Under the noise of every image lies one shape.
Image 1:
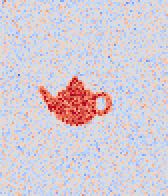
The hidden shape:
teapot
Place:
centre
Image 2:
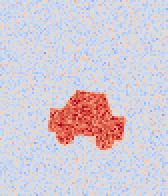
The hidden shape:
car
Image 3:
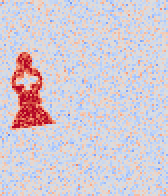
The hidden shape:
chess bishop
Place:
middle left
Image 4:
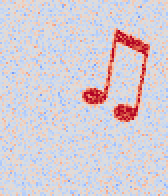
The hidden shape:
pair of musical notes
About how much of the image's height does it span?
half
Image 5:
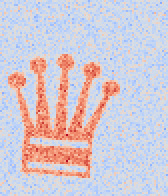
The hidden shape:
chess queen
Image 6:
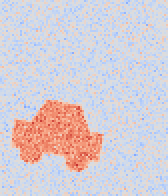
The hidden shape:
car
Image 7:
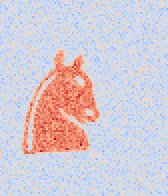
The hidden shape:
chess knight
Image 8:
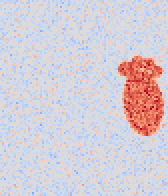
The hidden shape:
footprint
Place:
middle right
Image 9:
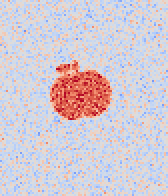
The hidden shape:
apple
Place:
centre
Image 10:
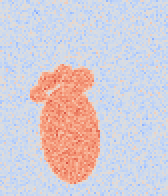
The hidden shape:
footprint
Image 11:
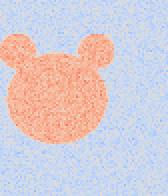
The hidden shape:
bear's head
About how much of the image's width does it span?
two thirds
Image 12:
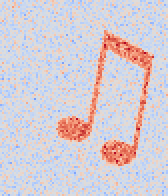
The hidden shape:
pair of musical notes
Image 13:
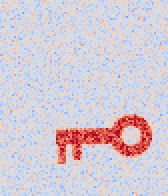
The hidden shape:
key
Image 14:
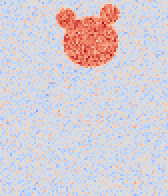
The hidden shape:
bear's head
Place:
top middle
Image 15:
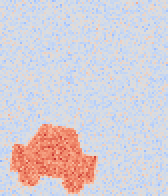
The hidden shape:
car
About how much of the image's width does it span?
half
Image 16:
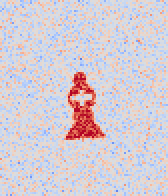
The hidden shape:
chess bishop
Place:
centre
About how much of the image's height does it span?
a third
